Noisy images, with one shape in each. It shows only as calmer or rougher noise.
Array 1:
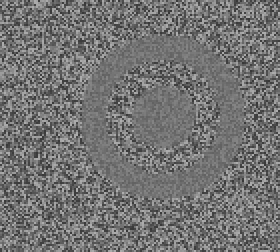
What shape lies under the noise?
bullseye
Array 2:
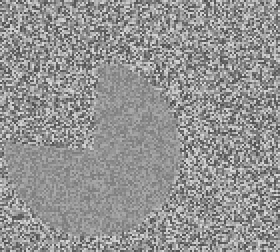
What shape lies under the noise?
disc with a wedge cut out
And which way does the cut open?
up and left
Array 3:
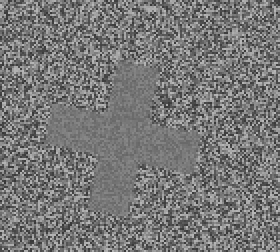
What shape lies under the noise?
cross
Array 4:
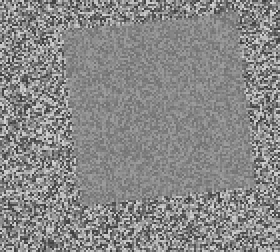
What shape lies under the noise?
square
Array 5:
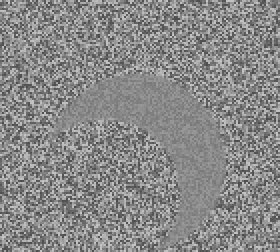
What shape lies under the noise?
crescent
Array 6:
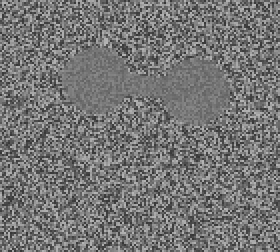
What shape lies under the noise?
dumbbell
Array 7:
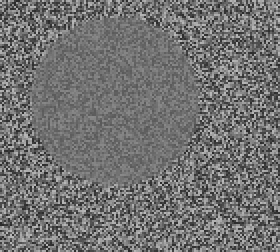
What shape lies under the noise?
disc
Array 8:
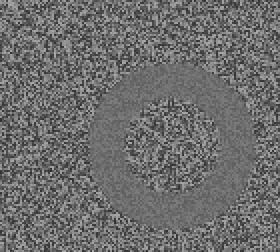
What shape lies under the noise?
ring
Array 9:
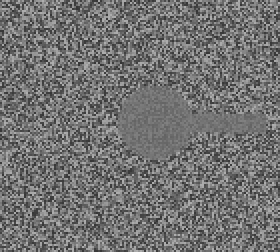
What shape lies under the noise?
lollipop
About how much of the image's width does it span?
half
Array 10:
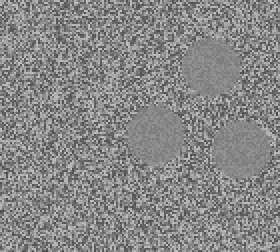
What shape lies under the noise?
three dots
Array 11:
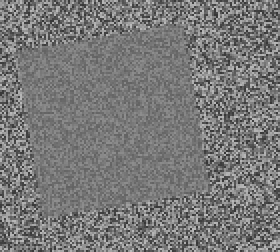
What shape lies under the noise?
square
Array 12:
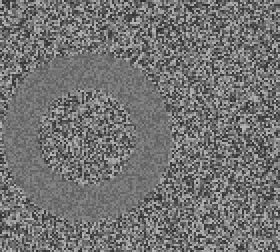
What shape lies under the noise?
ring
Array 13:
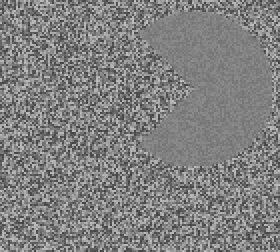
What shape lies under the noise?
disc with a wedge cut out
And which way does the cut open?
left
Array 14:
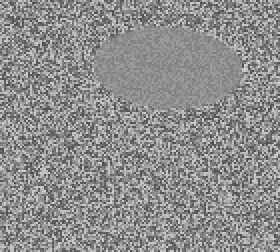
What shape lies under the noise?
ellipse
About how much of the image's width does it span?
half
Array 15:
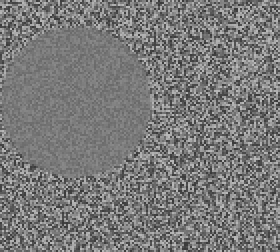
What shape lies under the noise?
disc
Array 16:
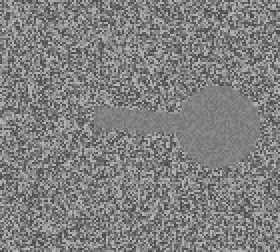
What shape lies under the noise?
lollipop
